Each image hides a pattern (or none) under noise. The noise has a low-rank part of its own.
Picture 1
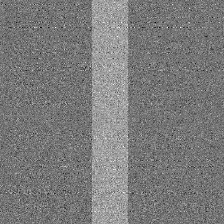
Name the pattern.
one vertical stripe
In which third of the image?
middle
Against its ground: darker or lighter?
lighter
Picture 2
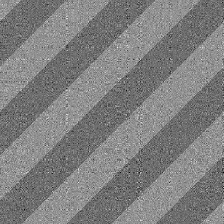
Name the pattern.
diagonal stripes
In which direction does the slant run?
bottom left to top right
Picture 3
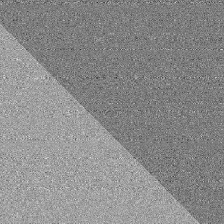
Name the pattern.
a sharp edge
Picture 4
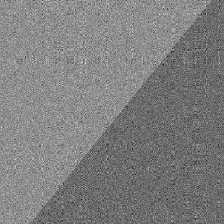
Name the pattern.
a sharp edge
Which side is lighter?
top left
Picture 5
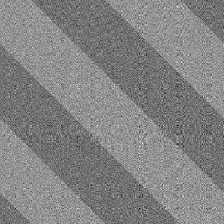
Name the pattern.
diagonal stripes
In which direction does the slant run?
top left to bottom right
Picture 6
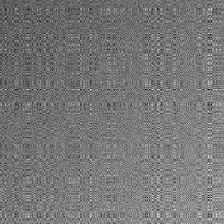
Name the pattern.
a smooth slope
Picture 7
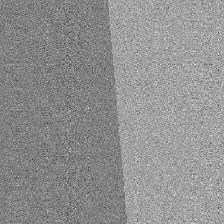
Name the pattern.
a sharp edge
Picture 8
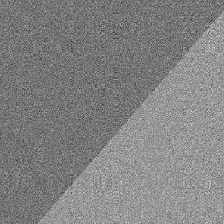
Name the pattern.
a sharp edge
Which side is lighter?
bottom right
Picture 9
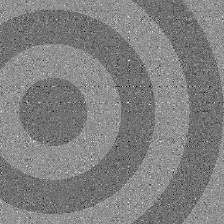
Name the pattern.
rings round one point
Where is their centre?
middle left
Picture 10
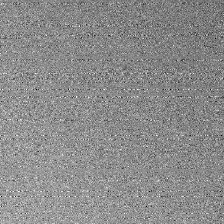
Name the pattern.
a smooth slope
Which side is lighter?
bottom left
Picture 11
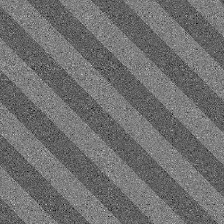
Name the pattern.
diagonal stripes
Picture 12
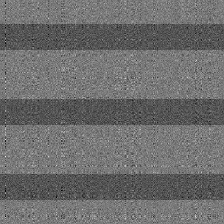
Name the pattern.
horizontal stripes
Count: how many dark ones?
3
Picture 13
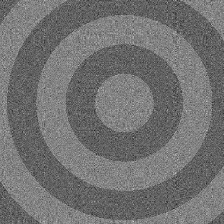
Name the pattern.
rings round one point
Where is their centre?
centre
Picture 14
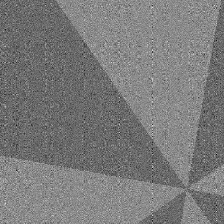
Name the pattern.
spokes from one point
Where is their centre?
bottom right
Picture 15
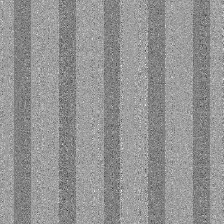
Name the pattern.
vertical stripes
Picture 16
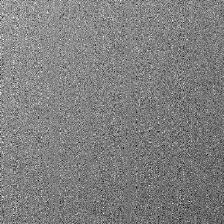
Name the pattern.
a smooth slope
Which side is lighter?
top left
